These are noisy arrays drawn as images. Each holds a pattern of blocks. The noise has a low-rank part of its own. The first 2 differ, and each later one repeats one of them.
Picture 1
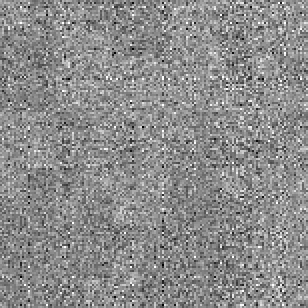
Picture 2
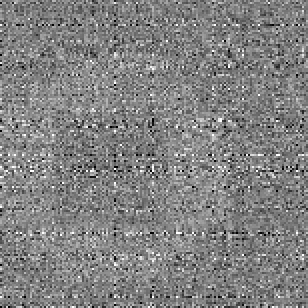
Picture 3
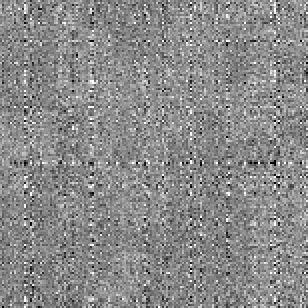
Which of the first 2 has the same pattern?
1
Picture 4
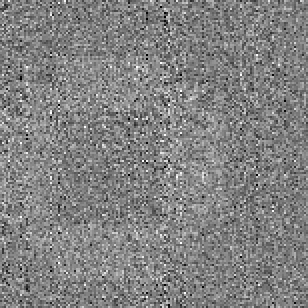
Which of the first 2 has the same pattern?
2
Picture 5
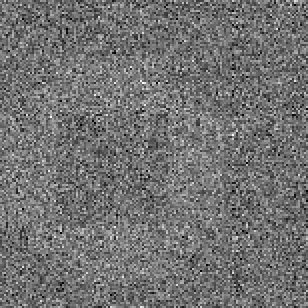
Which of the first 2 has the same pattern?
2
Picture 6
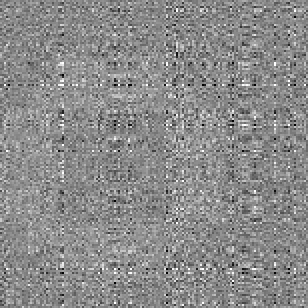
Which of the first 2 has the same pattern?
2
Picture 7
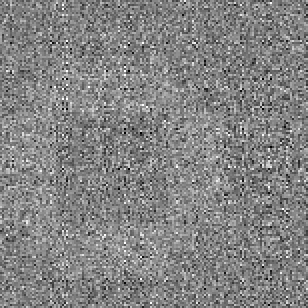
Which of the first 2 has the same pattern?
2
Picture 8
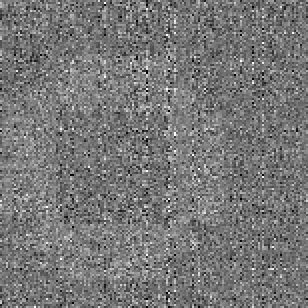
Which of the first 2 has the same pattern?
2
